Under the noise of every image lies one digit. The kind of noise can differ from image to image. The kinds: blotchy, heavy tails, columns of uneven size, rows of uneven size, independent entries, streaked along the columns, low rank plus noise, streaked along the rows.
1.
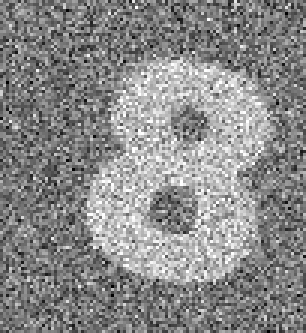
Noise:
independent entries
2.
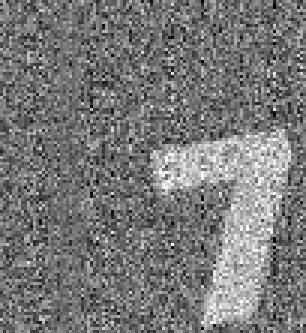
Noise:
columns of uneven size
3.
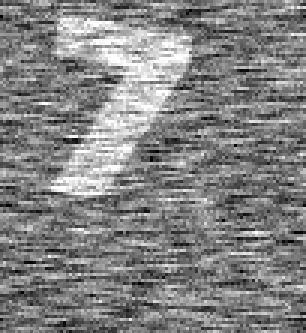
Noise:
streaked along the rows
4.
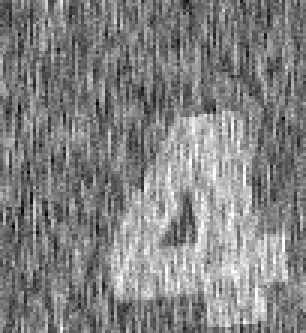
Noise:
streaked along the columns
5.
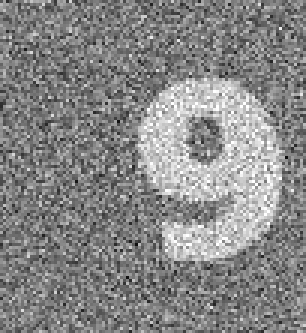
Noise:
independent entries
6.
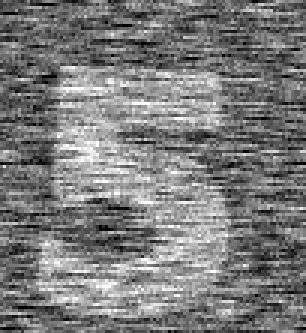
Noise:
streaked along the rows
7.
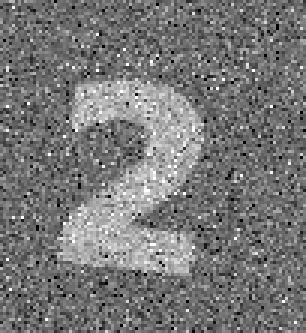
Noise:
heavy tails
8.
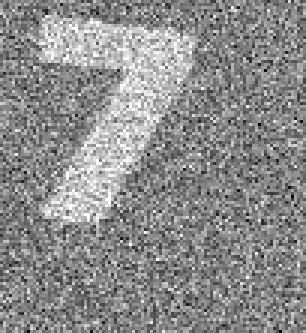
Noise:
independent entries
